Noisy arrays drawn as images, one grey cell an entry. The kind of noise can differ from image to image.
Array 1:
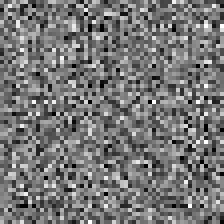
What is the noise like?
low rank plus noise
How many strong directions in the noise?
two
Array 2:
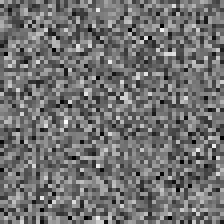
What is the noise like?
independent entries
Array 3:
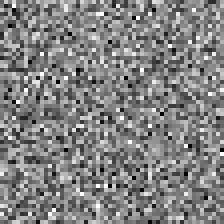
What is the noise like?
independent entries
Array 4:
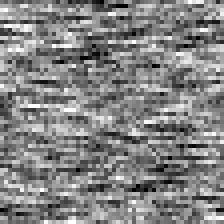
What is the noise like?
streaked along the rows
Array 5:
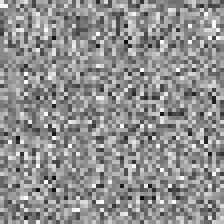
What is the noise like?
low rank plus noise
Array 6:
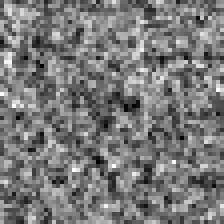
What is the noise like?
blotchy
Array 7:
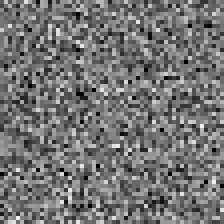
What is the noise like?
independent entries
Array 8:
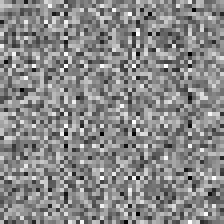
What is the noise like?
low rank plus noise
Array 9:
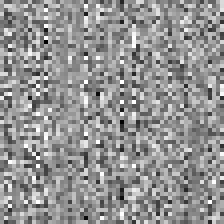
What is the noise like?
columns of uneven size
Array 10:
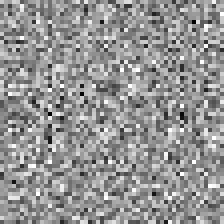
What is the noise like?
low rank plus noise
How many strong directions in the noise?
five to eight
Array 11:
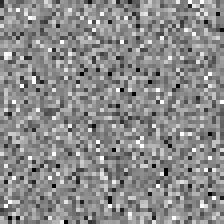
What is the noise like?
heavy tails
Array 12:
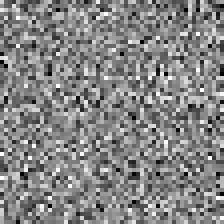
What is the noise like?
low rank plus noise
